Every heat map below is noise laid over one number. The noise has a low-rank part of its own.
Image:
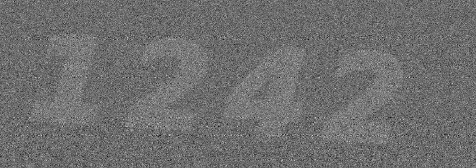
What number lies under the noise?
1242
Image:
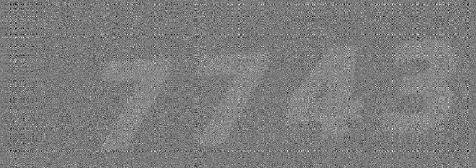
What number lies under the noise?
7743
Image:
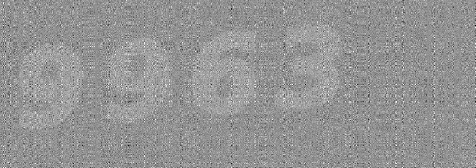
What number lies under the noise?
9963
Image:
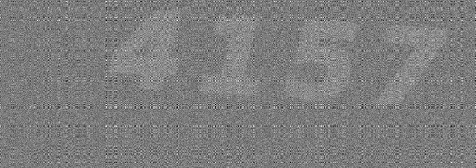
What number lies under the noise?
4157
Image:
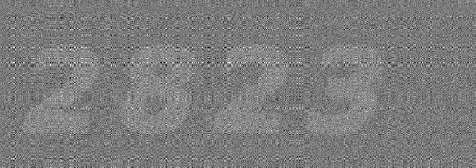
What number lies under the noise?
2823
